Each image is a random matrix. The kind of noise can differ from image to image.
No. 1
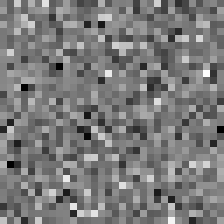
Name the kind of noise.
heavy tails
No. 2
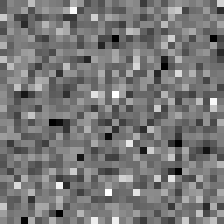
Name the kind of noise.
heavy tails
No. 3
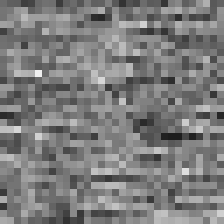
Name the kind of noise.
streaked along the rows
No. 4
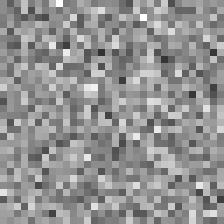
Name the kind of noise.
independent entries
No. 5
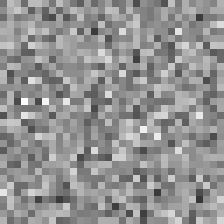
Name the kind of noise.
independent entries
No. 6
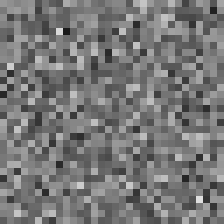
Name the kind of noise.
independent entries
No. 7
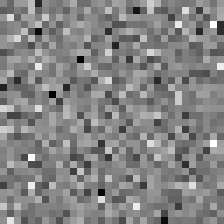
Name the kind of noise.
heavy tails
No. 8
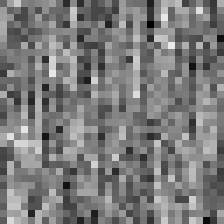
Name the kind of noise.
streaked along the columns
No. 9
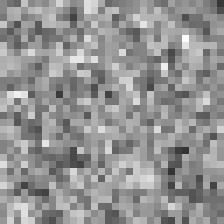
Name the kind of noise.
blotchy
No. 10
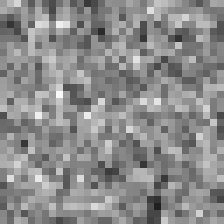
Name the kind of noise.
blotchy
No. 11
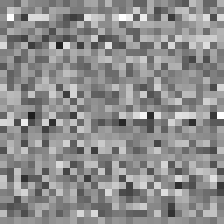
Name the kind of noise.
rows of uneven size
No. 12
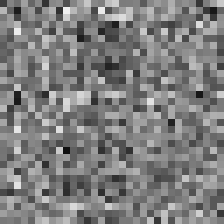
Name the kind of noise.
low rank plus noise
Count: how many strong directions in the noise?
two
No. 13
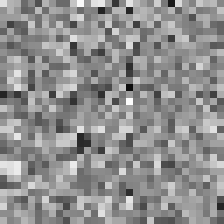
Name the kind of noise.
low rank plus noise
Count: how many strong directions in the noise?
two
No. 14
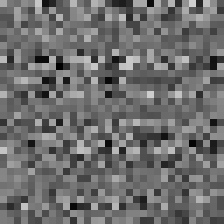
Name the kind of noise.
rows of uneven size
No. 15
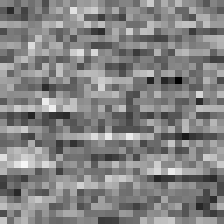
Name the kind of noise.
streaked along the rows
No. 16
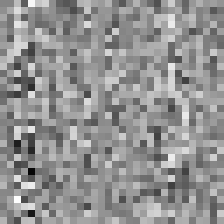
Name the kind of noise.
columns of uneven size
